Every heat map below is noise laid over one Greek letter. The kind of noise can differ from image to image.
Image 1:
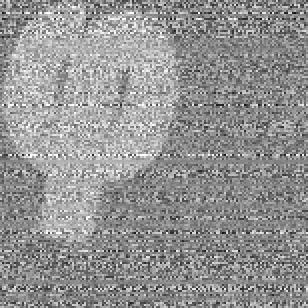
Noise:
rows of uneven size
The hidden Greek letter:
phi
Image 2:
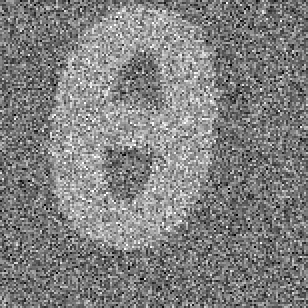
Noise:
independent entries
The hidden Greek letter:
theta
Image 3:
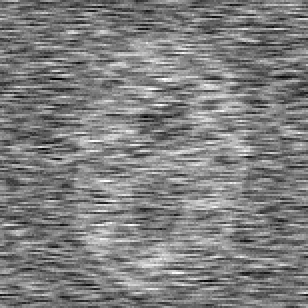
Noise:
streaked along the rows
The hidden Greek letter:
theta
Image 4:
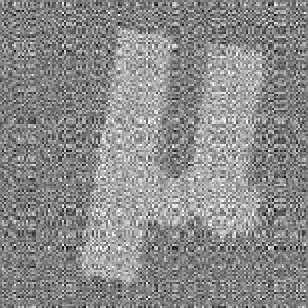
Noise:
low rank plus noise
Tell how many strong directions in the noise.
two
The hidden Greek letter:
mu
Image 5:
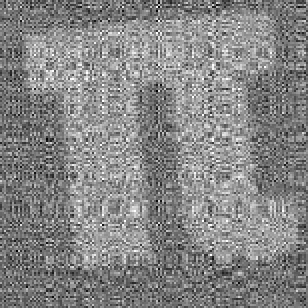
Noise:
low rank plus noise
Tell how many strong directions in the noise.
three or four
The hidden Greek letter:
pi
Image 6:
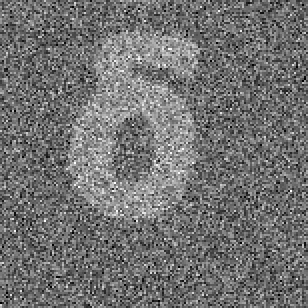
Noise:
independent entries
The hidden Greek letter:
delta
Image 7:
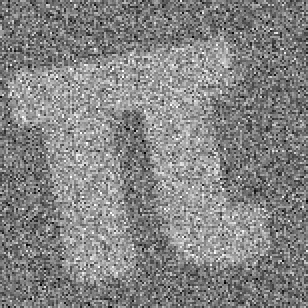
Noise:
independent entries
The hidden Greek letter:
pi
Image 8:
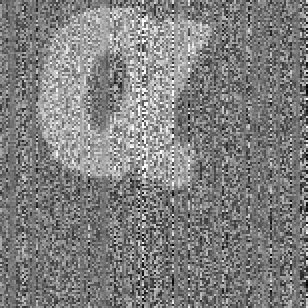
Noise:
columns of uneven size
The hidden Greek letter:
alpha
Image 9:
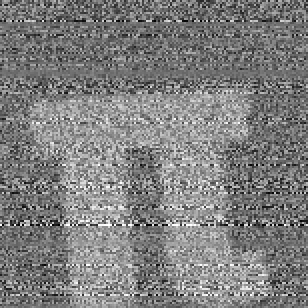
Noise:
rows of uneven size
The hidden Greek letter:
pi
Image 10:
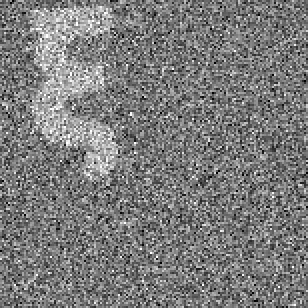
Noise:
independent entries
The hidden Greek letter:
xi
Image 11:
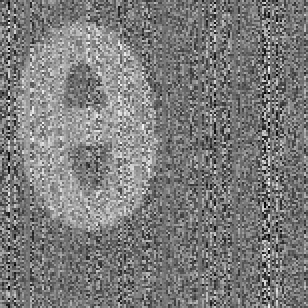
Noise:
columns of uneven size
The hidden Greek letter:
theta
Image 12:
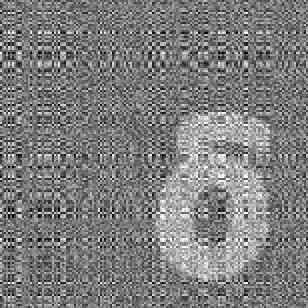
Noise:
low rank plus noise
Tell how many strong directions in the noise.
one
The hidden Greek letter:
delta
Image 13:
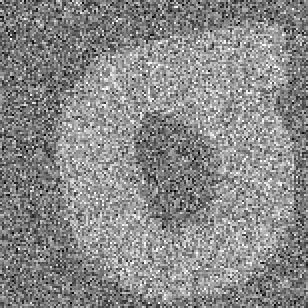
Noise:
independent entries
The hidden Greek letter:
sigma
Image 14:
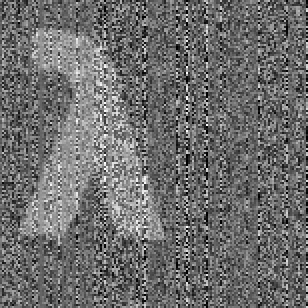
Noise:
columns of uneven size
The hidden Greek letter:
lambda
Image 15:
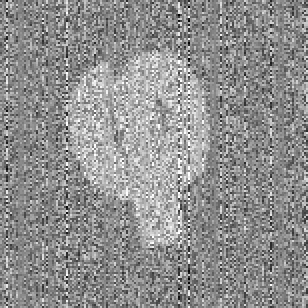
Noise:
columns of uneven size
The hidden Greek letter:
phi
